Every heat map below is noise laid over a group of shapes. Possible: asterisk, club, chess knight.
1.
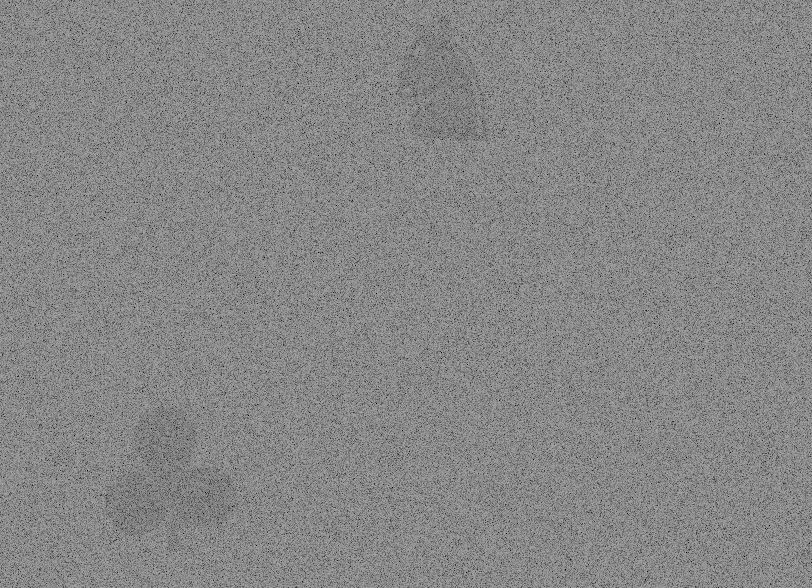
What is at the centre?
nothing
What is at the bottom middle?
nothing
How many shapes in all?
2
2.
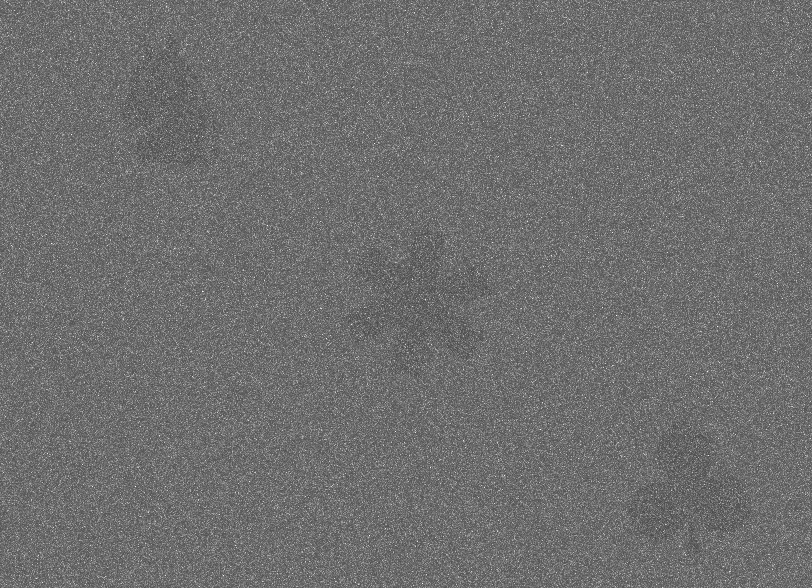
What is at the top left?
chess knight
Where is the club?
bottom right
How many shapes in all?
3
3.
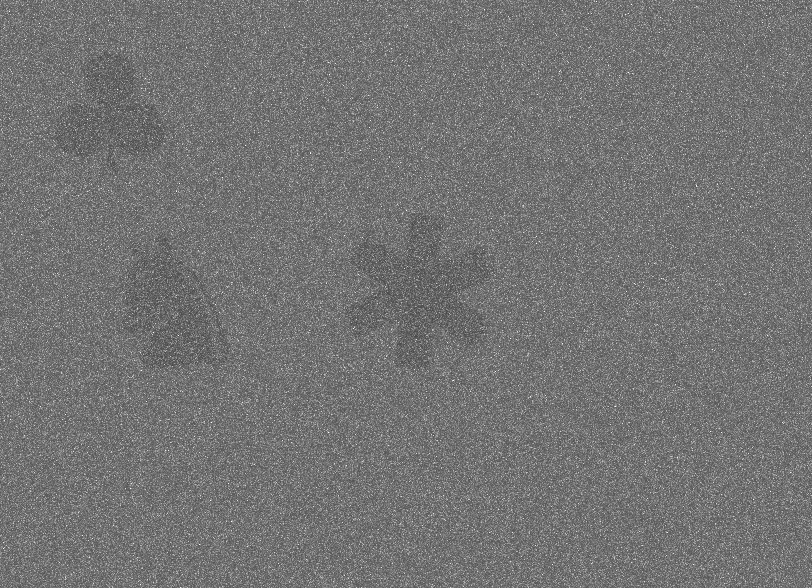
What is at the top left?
club
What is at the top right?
nothing
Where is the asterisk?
centre
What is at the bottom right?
nothing
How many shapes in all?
3
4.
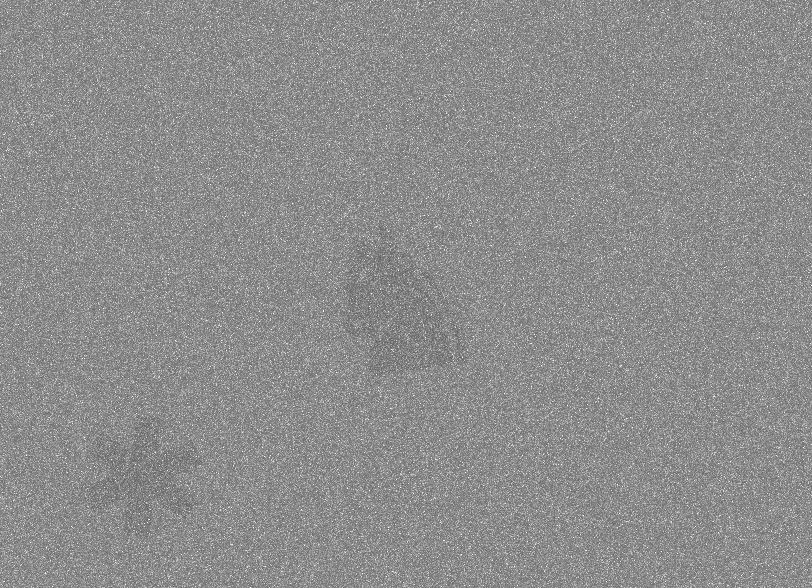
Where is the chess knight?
centre
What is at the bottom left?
asterisk
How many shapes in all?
2
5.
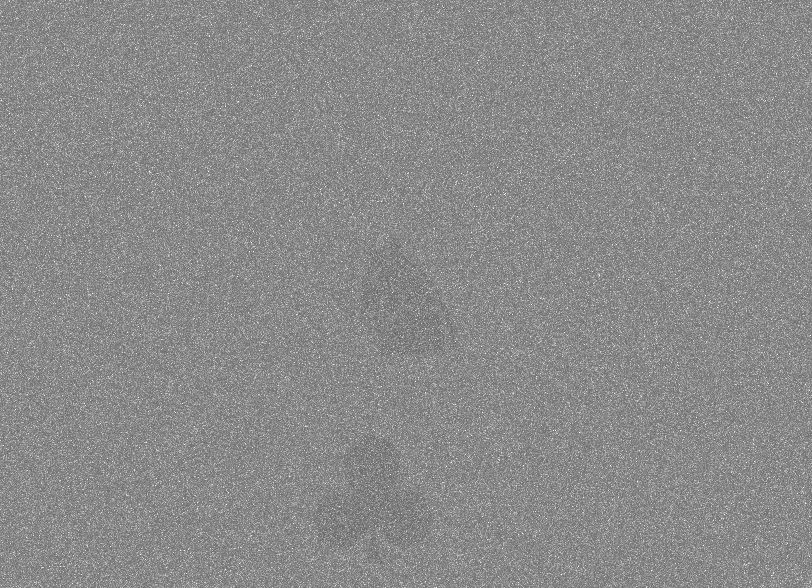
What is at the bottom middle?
club
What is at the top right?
nothing
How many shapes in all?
2
